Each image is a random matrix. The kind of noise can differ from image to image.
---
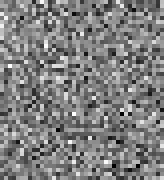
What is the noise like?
independent entries
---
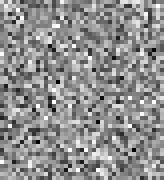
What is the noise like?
independent entries
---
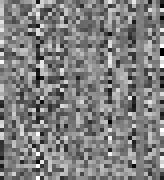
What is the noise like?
columns of uneven size
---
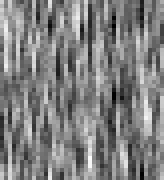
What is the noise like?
streaked along the columns
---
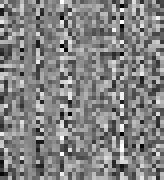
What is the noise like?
columns of uneven size
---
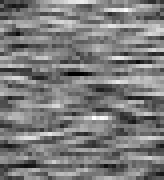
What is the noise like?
streaked along the rows
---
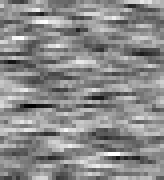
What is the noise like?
streaked along the rows
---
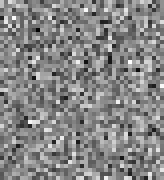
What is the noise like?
independent entries
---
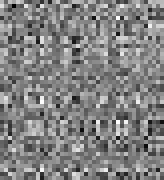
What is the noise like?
low rank plus noise
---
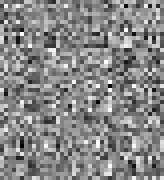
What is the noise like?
low rank plus noise
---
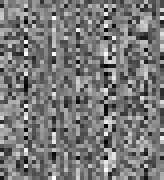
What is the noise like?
columns of uneven size
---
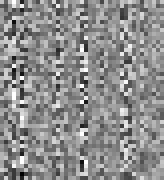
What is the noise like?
columns of uneven size
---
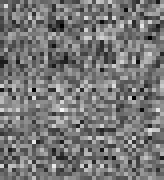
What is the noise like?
low rank plus noise
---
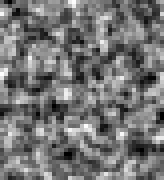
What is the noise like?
blotchy
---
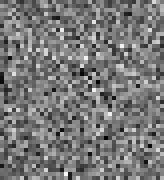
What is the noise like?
independent entries
